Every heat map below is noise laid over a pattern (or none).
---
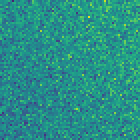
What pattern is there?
a smooth slope
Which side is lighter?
top right
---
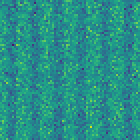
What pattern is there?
vertical stripes
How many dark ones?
6
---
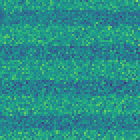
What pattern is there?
horizontal stripes
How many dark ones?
4
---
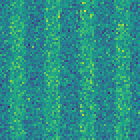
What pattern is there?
vertical stripes
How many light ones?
4
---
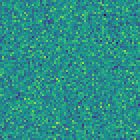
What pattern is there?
only noise
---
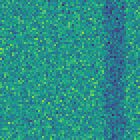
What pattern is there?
one vertical stripe
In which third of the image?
right
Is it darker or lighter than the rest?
darker
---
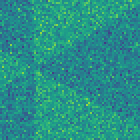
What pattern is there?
spokes from one point
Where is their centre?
middle left
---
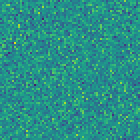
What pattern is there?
only noise
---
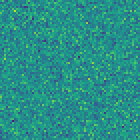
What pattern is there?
only noise
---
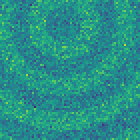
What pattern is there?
rings round one point
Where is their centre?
top middle
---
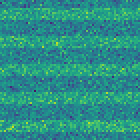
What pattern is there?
horizontal stripes
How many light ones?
5
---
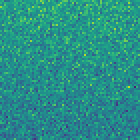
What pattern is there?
a smooth slope
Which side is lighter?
top
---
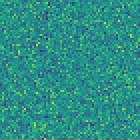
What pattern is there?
only noise
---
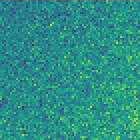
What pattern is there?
a smooth slope
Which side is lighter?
bottom right
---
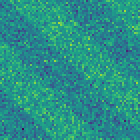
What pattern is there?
diagonal stripes
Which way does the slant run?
top left to bottom right
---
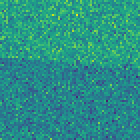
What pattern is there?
a sharp edge
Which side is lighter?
top
